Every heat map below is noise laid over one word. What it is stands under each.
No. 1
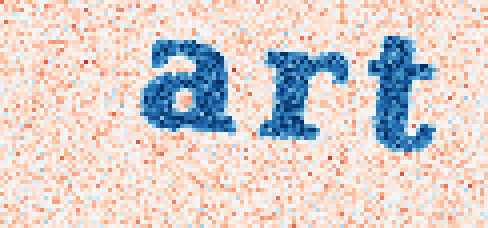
art
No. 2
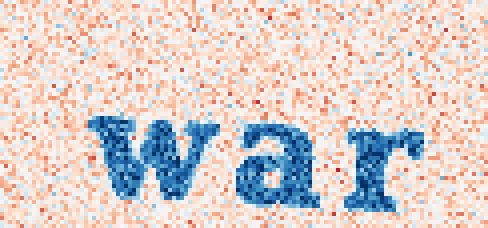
war
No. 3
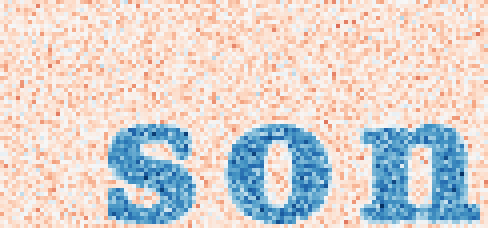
son
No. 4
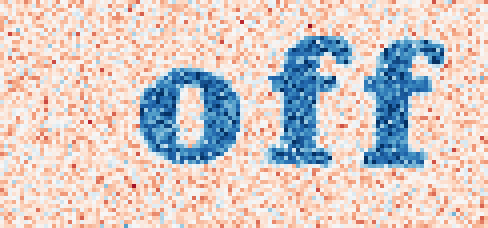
off
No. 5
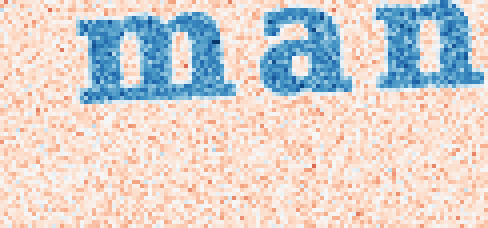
man
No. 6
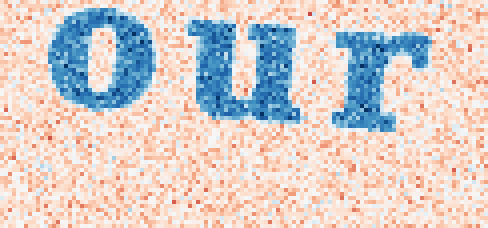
our
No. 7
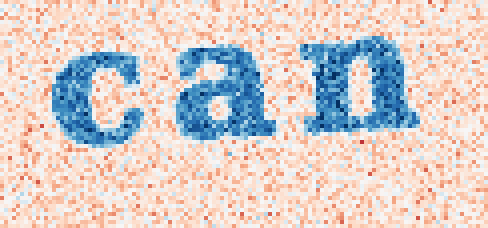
can
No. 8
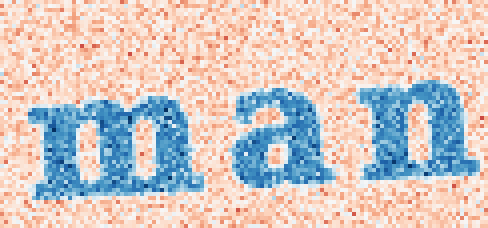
man
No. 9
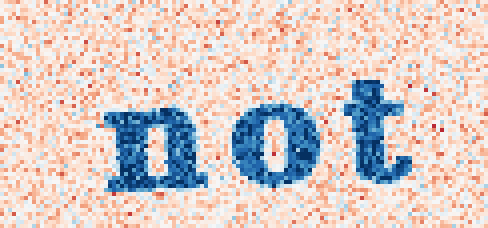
not
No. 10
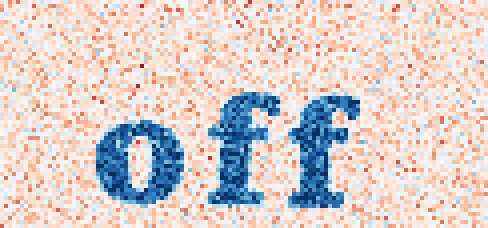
off
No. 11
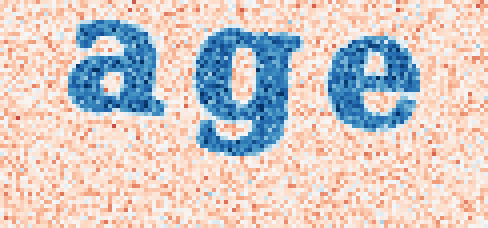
age
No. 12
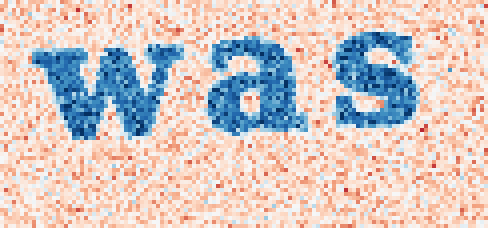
was
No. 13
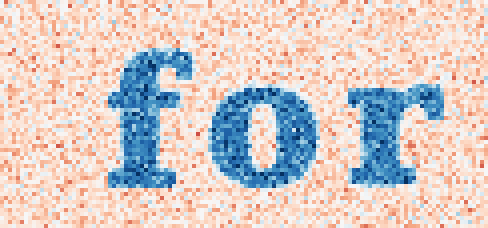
for
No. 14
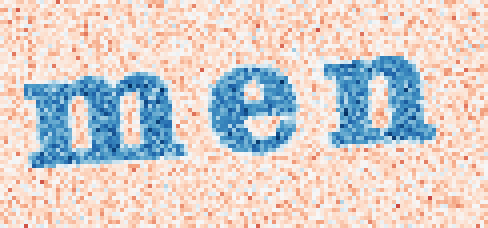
men
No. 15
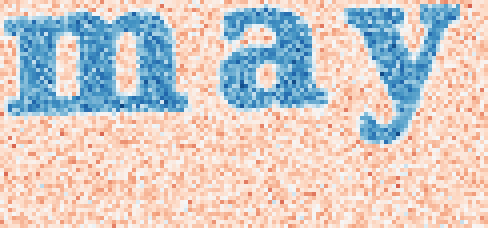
may
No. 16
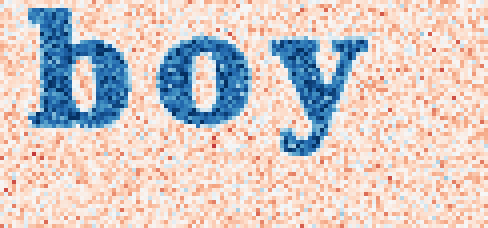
boy
